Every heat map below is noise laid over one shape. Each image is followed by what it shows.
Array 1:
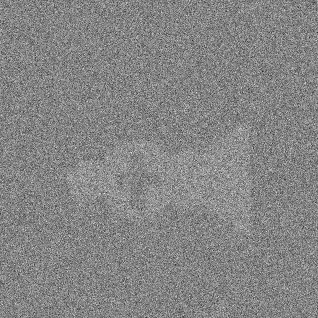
chess bishop
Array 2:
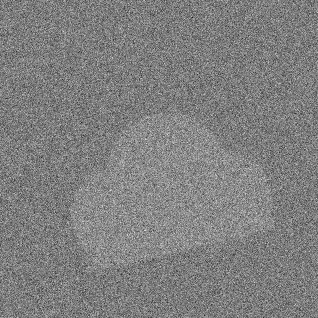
cloud
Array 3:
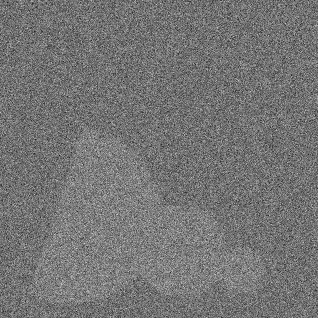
chess pawn
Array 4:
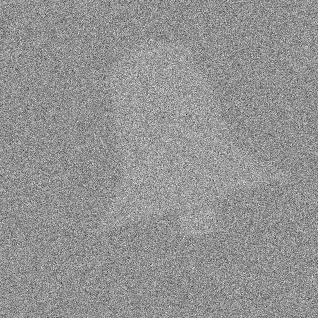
bell
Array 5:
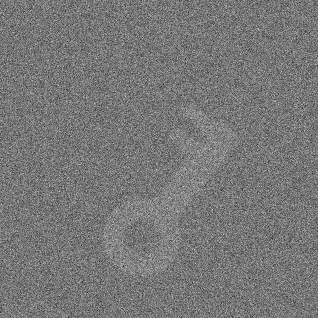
key
